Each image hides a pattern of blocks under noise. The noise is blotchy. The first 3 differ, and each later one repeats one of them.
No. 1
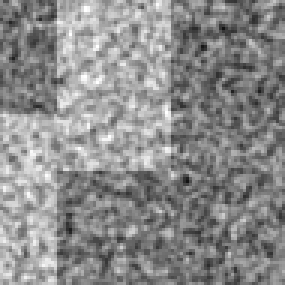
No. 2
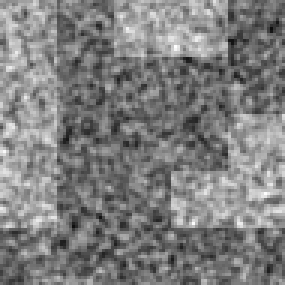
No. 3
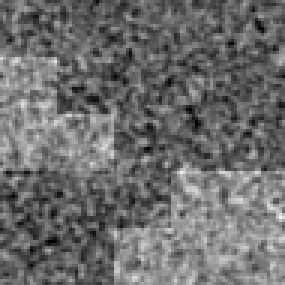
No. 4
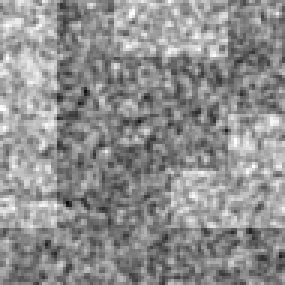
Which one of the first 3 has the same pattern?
2
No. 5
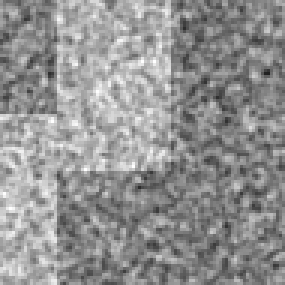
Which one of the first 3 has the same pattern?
1
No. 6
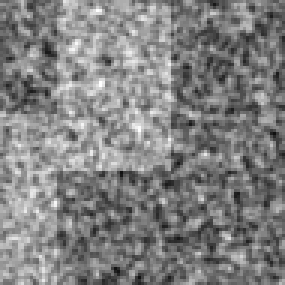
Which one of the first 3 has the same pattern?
1
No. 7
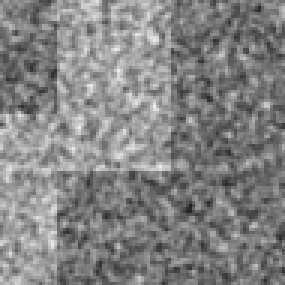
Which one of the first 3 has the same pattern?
1
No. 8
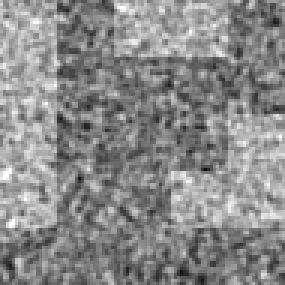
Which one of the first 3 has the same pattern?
2
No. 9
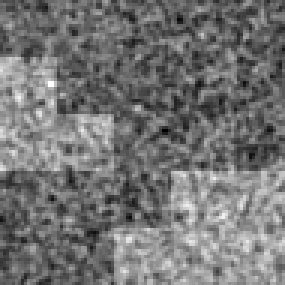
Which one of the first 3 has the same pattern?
3
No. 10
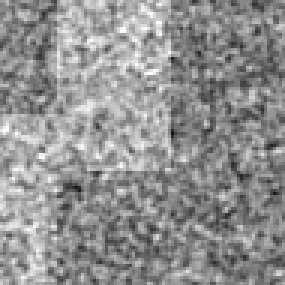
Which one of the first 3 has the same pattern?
1
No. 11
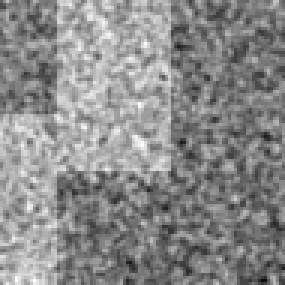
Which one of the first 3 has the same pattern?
1
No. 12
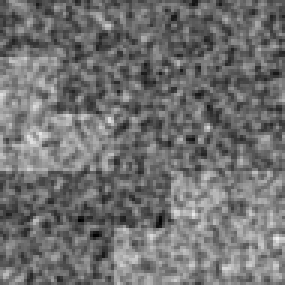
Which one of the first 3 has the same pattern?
3
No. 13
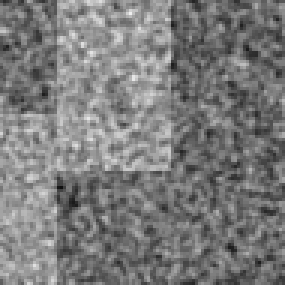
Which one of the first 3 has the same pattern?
1
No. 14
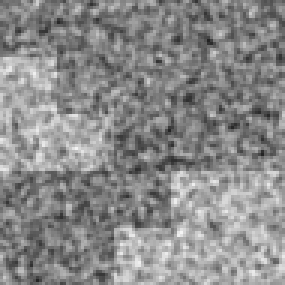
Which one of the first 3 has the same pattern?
3
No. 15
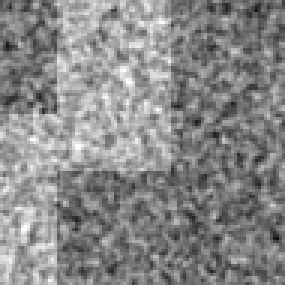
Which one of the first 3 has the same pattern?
1
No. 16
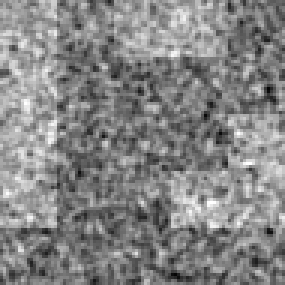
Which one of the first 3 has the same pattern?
2
